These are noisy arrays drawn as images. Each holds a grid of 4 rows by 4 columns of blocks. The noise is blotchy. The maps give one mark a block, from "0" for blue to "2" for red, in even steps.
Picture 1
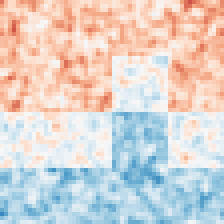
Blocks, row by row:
2222
2212
1101
0000
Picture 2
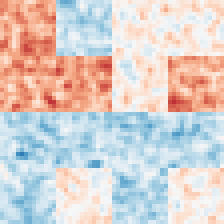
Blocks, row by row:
2011
2212
0000
0101
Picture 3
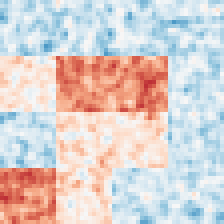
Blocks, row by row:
0000
1220
0110
2100
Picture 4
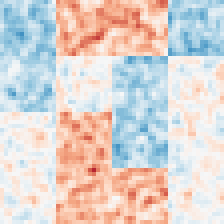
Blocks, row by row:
0220
0101
1201
1221
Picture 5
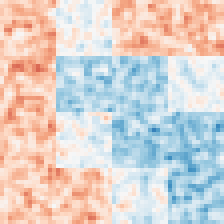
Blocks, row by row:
2122
2001
2100
2210
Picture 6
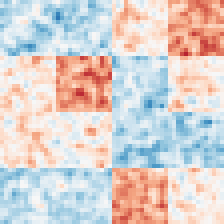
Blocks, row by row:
0012
1201
1100
0021
